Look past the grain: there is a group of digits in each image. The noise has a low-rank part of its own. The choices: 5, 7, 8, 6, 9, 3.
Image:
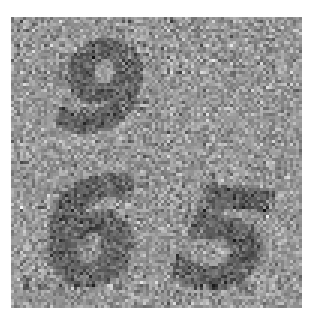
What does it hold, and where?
top left: 9; bottom left: 6; bottom right: 5
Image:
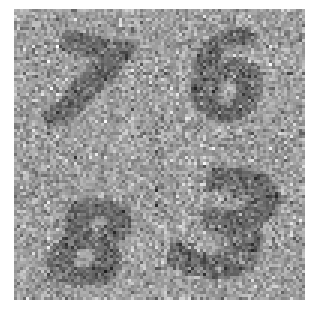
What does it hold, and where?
top left: 7; top right: 6; bottom left: 8; bottom right: 3
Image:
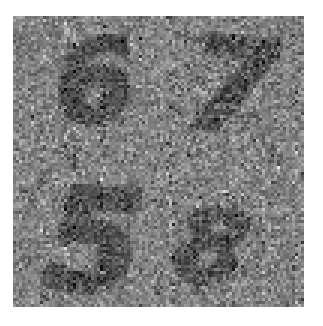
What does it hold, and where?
top left: 6; top right: 7; bottom left: 5; bottom right: 8
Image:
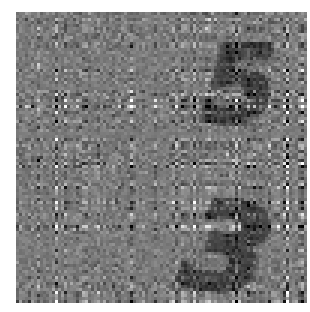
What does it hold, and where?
top right: 5; bottom right: 3
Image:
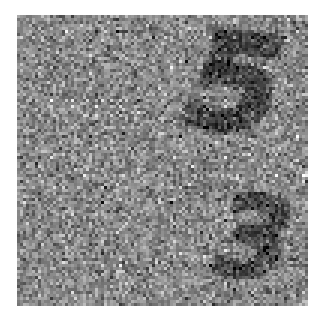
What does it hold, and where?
top right: 5; bottom right: 3
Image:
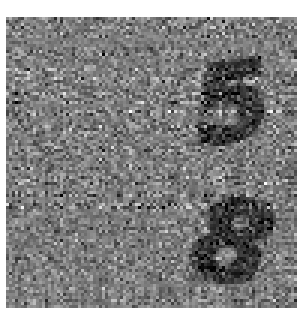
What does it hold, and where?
top right: 5; bottom right: 8
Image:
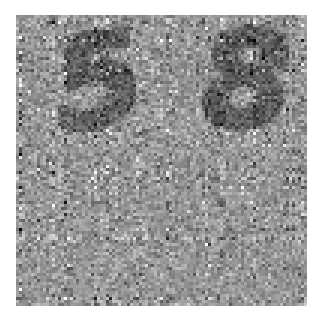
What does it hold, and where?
top left: 5; top right: 8
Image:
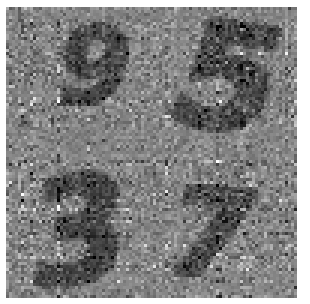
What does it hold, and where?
top left: 9; top right: 5; bottom left: 3; bottom right: 7
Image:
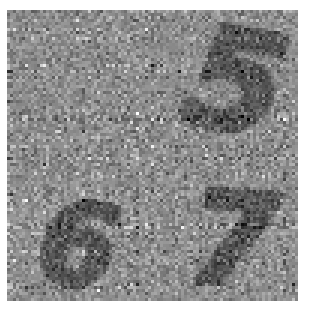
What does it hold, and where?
top right: 5; bottom left: 6; bottom right: 7
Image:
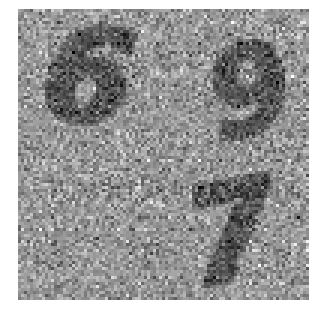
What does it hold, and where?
top left: 6; top right: 9; bottom right: 7
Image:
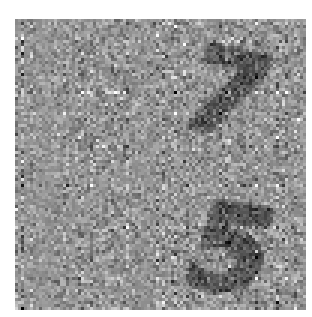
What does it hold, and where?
top right: 7; bottom right: 5
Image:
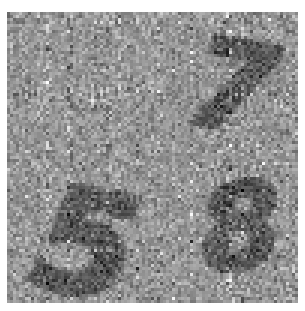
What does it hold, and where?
top right: 7; bottom left: 5; bottom right: 8
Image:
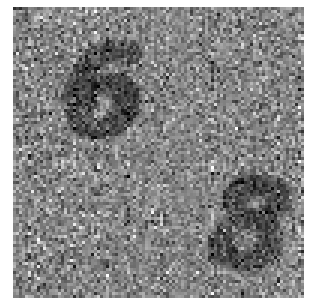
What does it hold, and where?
top left: 6; bottom right: 8
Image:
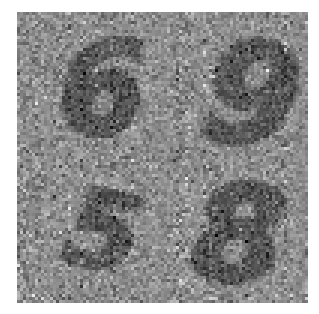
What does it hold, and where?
top left: 6; top right: 9; bottom left: 5; bottom right: 8
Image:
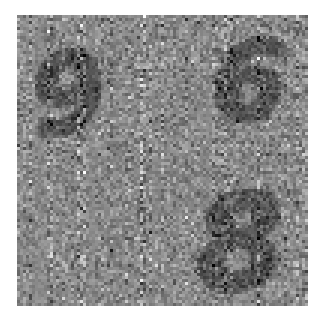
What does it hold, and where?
top left: 9; top right: 6; bottom right: 8
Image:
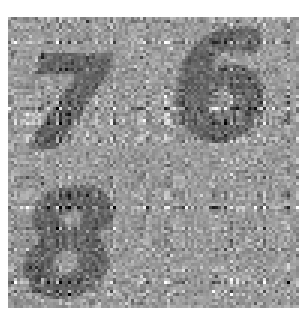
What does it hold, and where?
top left: 7; top right: 6; bottom left: 8
